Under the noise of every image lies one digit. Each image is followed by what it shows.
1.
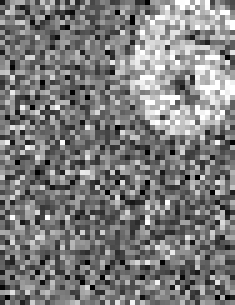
6
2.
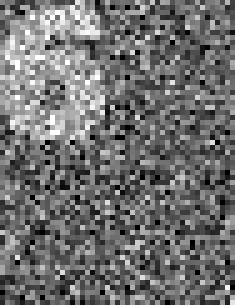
6
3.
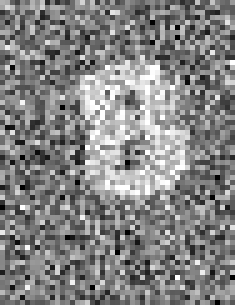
8
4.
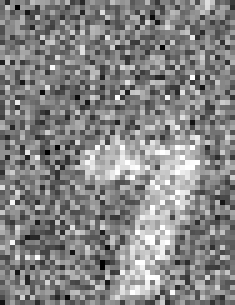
7
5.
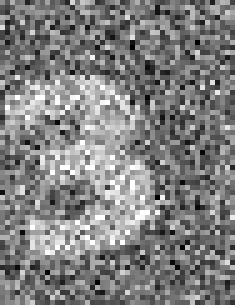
3
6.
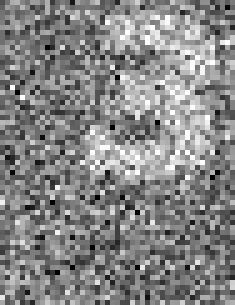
3
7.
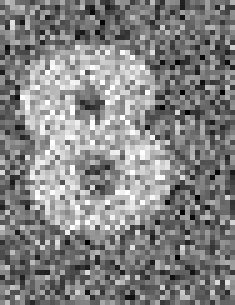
8
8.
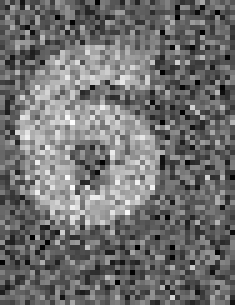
6
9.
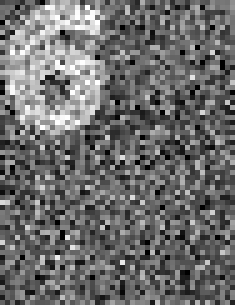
6
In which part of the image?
top left
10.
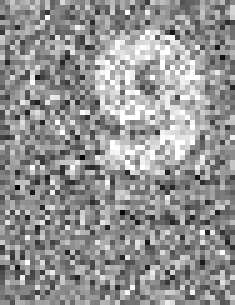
9
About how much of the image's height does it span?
half
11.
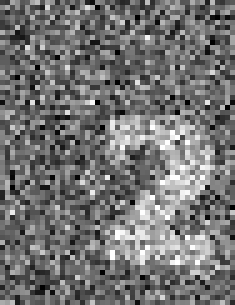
2
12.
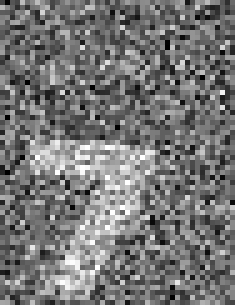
7
